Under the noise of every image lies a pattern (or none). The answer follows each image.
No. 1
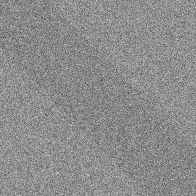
a diagonal band
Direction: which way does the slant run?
top left to bottom right
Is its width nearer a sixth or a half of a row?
a half
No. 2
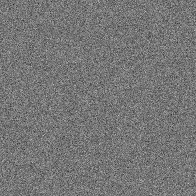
only noise
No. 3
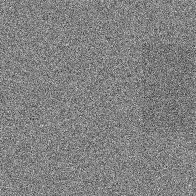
one block
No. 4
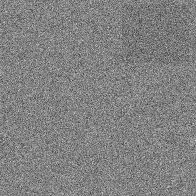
one block
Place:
top right
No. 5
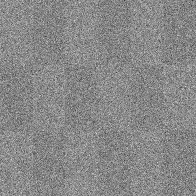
a checkerboard
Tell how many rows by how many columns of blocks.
3 by 6
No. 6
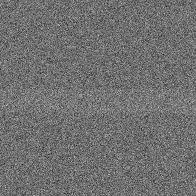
one band of rows
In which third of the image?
middle
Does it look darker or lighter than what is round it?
lighter
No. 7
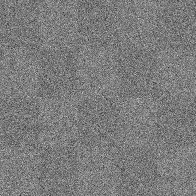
a checkerboard
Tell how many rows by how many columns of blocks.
4 by 5
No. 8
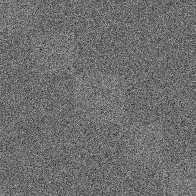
blocks along the diagonal
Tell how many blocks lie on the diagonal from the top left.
5
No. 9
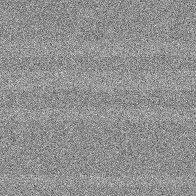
bands of rows
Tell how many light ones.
4
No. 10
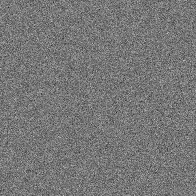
only noise
